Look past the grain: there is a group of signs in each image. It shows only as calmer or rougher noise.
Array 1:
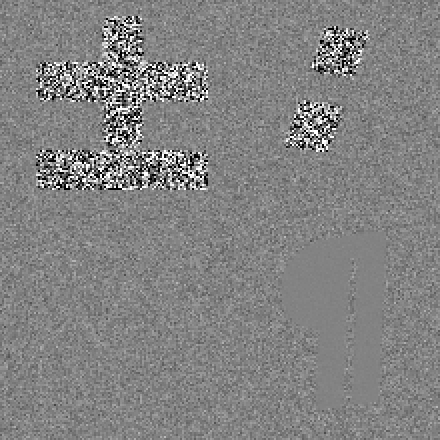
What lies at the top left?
plus-minus sign
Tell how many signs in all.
3
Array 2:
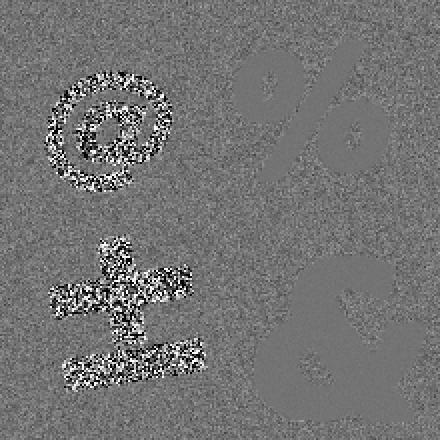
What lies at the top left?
at sign
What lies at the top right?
percent sign
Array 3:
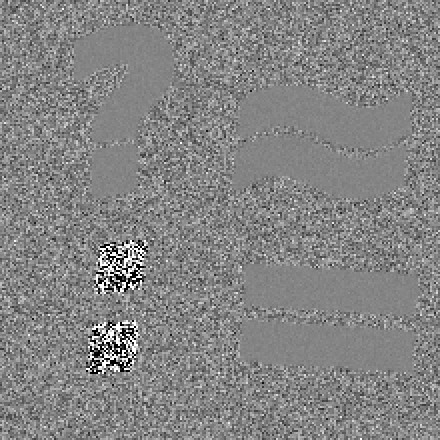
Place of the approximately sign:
top right
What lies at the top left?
question mark
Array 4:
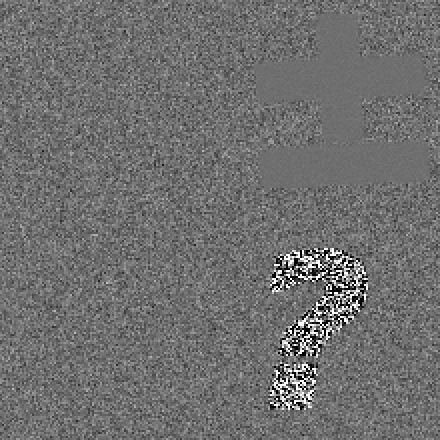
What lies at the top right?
plus-minus sign
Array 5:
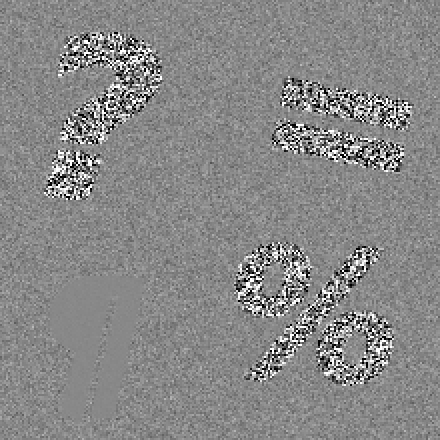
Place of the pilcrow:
bottom left
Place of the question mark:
top left
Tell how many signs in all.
4
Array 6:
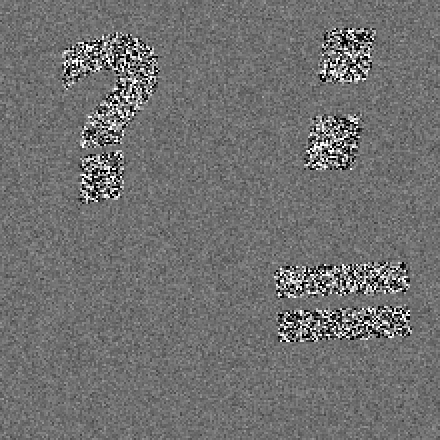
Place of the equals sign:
bottom right
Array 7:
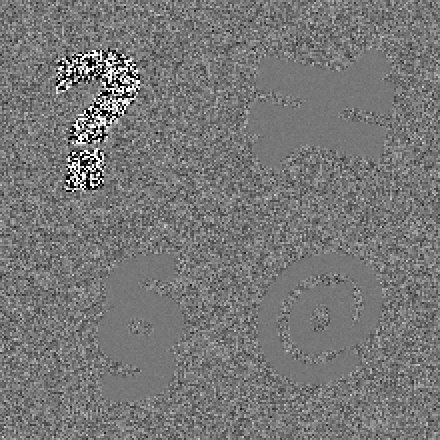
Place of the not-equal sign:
top right
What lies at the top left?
question mark
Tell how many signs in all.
4
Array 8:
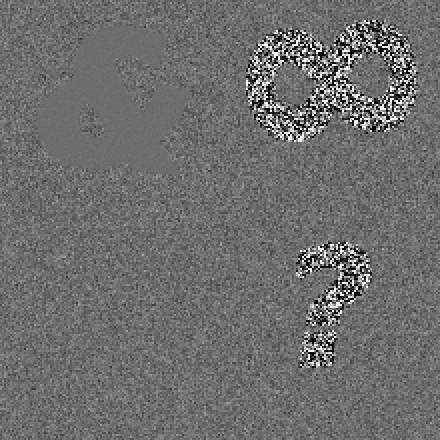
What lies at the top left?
ampersand
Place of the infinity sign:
top right
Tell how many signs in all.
3
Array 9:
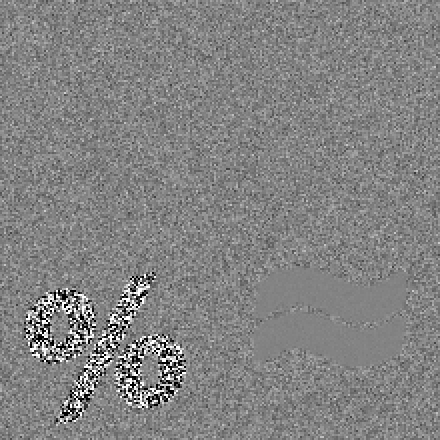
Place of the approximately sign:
bottom right
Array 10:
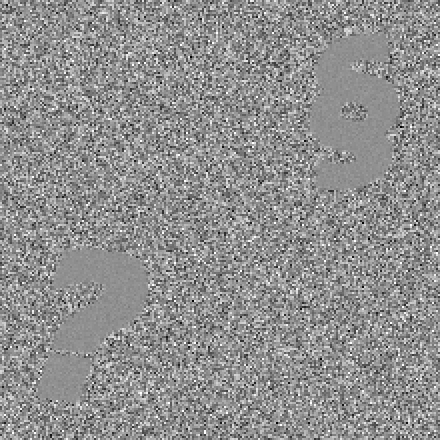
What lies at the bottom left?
question mark
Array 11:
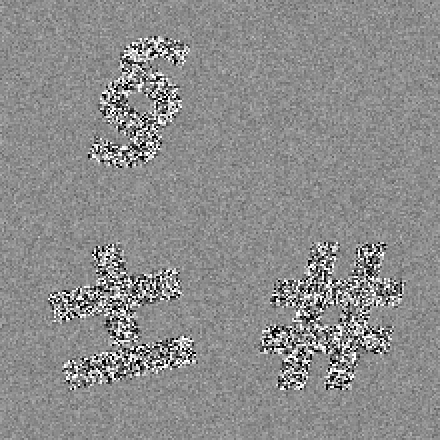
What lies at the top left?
section sign
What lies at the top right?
nothing
